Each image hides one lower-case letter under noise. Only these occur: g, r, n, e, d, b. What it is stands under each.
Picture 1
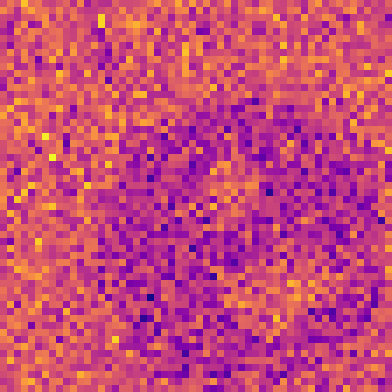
e
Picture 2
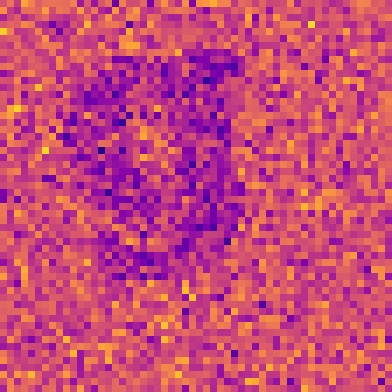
g
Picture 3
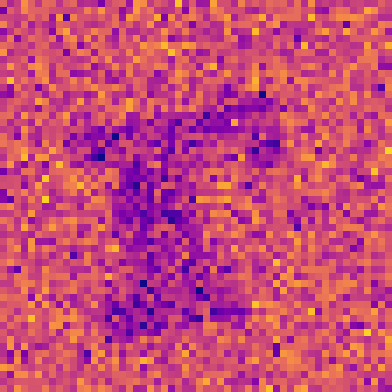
r
